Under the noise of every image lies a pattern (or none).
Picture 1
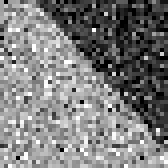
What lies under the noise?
a sharp edge
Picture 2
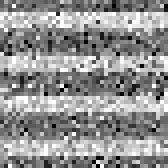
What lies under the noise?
horizontal stripes
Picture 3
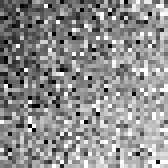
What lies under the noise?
a smooth slope
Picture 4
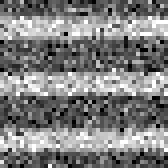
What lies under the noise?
horizontal stripes
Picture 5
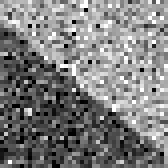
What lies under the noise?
a sharp edge
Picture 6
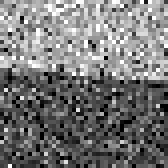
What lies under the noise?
a sharp edge
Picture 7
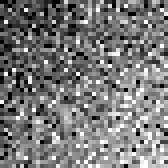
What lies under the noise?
a smooth slope
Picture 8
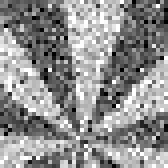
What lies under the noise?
spokes from one point
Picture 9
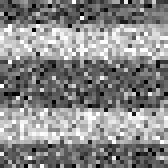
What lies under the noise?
horizontal stripes
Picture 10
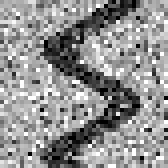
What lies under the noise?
a wavy band
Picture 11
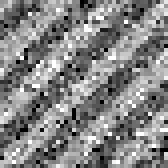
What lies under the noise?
diagonal stripes
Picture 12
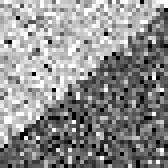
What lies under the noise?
a sharp edge
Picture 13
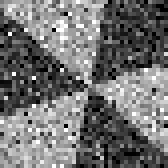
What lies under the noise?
spokes from one point
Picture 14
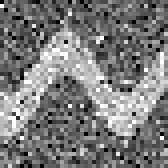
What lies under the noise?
a wavy band
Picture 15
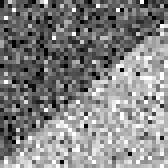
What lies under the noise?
a sharp edge
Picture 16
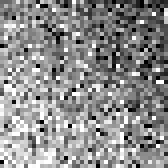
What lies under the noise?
a smooth slope
